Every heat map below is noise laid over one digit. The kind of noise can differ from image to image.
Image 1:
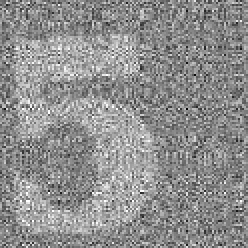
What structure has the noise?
low rank plus noise
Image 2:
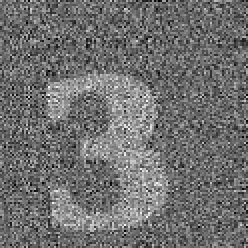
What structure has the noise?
low rank plus noise
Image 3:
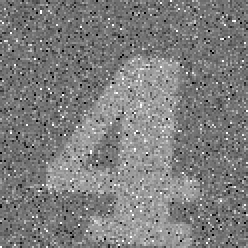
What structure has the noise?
heavy tails
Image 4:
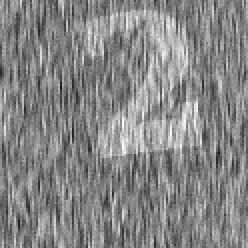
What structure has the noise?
streaked along the columns
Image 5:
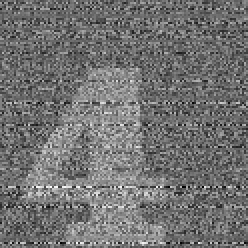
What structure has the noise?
rows of uneven size
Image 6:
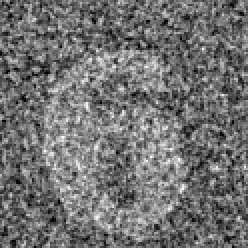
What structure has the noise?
blotchy
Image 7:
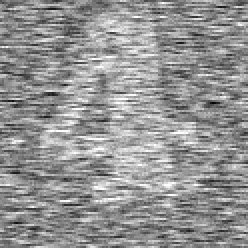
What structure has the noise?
streaked along the rows
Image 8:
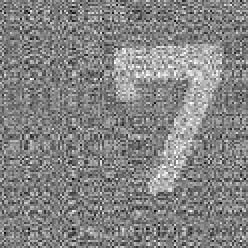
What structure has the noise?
low rank plus noise
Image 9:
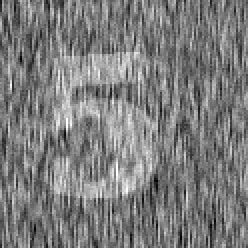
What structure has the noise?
streaked along the columns
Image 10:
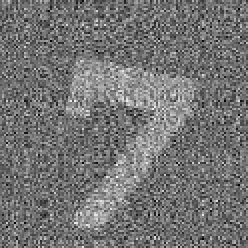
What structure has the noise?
low rank plus noise
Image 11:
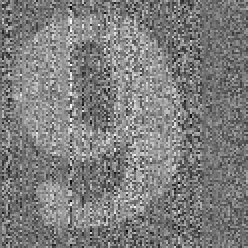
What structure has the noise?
columns of uneven size
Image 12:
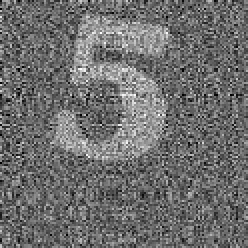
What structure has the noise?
low rank plus noise
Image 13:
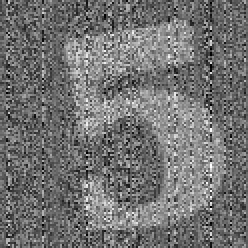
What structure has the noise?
columns of uneven size
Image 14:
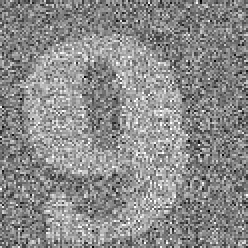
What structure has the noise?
low rank plus noise
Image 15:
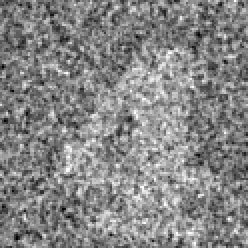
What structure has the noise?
blotchy
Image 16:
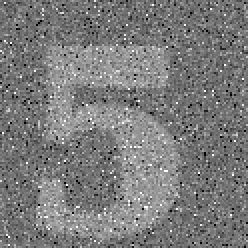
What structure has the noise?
heavy tails
